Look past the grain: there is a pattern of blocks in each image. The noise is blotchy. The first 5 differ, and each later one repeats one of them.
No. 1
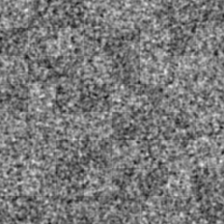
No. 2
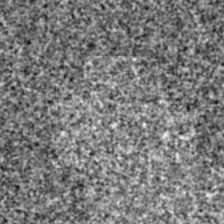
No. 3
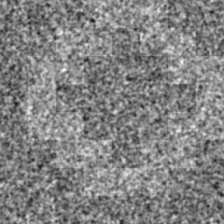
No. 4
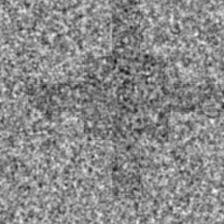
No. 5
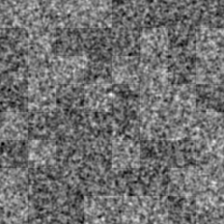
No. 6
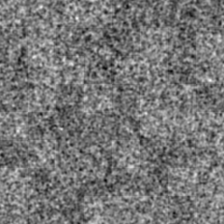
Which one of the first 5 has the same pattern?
5
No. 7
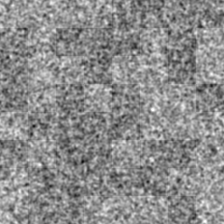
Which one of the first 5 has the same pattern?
5
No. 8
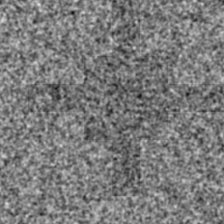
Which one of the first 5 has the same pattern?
4
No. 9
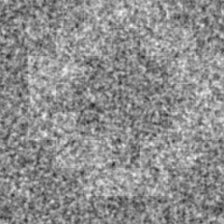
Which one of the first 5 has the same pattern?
3
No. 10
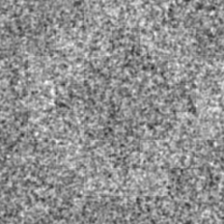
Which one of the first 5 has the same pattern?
3
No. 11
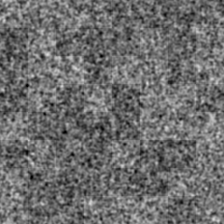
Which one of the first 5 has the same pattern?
5
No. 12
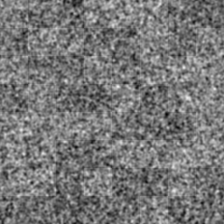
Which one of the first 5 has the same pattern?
1
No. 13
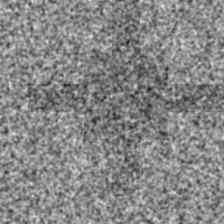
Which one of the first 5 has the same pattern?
4
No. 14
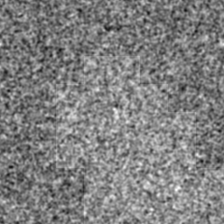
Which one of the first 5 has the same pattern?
2
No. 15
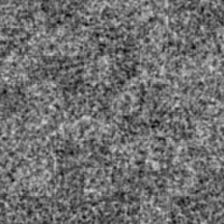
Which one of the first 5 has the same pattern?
1
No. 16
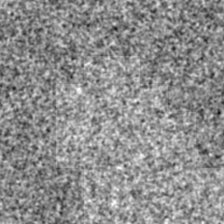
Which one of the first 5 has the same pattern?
2
